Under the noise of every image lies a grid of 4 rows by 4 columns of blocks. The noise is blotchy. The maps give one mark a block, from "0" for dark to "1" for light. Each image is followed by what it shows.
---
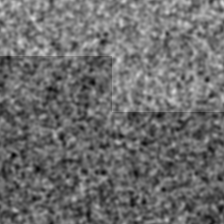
1111
0011
0000
0000
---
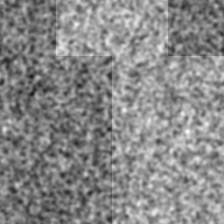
0110
0011
0011
0011
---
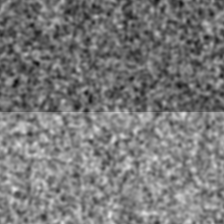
0000
0000
1111
1111
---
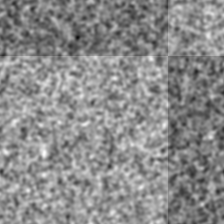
0001
1110
1110
1110
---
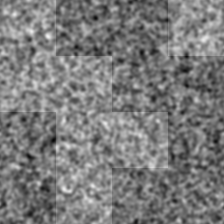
1001
1100
0110
0100
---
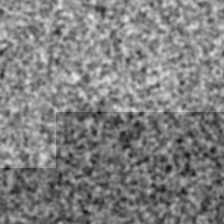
1111
1111
1000
0000
